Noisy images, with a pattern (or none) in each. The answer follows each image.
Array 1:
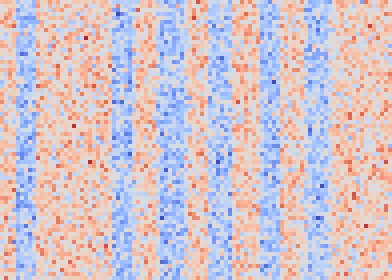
bands of columns
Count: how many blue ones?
6
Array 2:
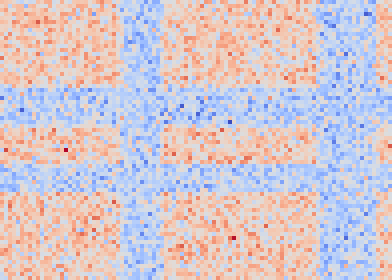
bands of rows crossing bands of columns
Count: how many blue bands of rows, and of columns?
2 and 2
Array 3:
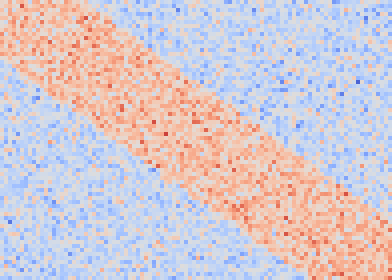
a diagonal band
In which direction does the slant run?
top left to bottom right
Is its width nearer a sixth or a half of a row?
a half
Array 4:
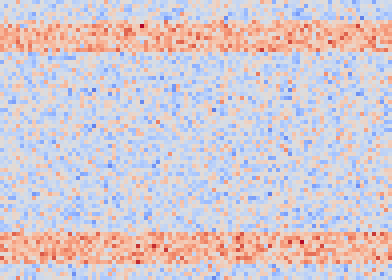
bands of rows
